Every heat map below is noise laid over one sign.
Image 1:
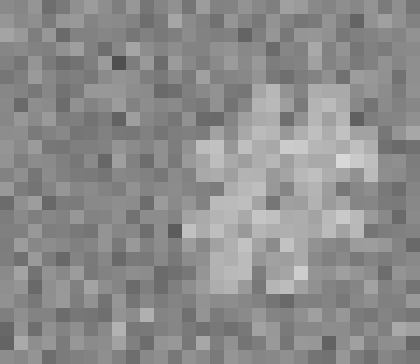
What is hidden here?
light hash sign
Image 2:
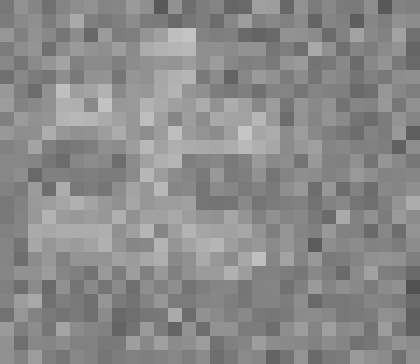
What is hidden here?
light plus-minus sign
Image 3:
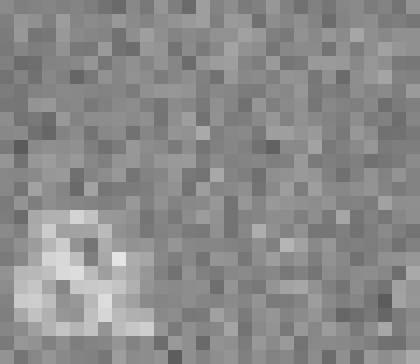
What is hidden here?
light ampersand, bottom left
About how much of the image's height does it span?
a third
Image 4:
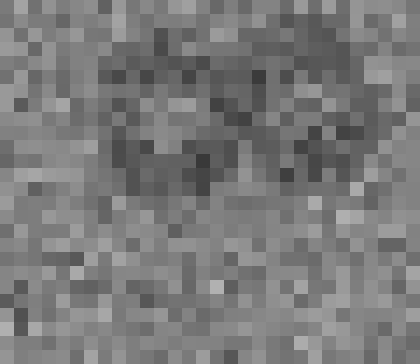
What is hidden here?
dark infinity sign
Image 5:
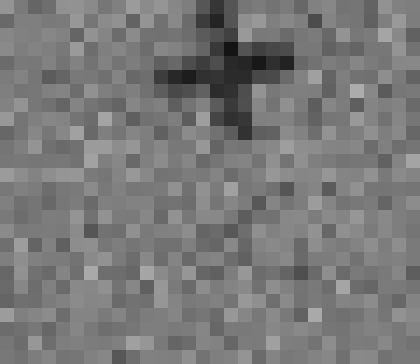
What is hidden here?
dark plus sign, top middle
